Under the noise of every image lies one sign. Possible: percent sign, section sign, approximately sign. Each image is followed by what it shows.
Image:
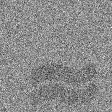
approximately sign
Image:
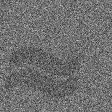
approximately sign
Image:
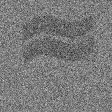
approximately sign
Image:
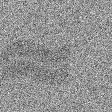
approximately sign
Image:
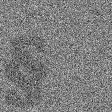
section sign
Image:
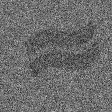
approximately sign
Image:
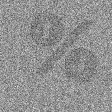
percent sign
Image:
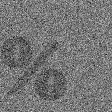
percent sign
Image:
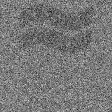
approximately sign
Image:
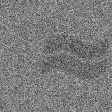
approximately sign
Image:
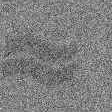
approximately sign
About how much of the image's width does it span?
two thirds
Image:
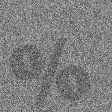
percent sign
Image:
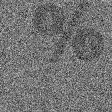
percent sign
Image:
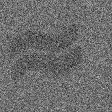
approximately sign
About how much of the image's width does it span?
two thirds
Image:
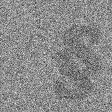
section sign
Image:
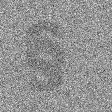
section sign
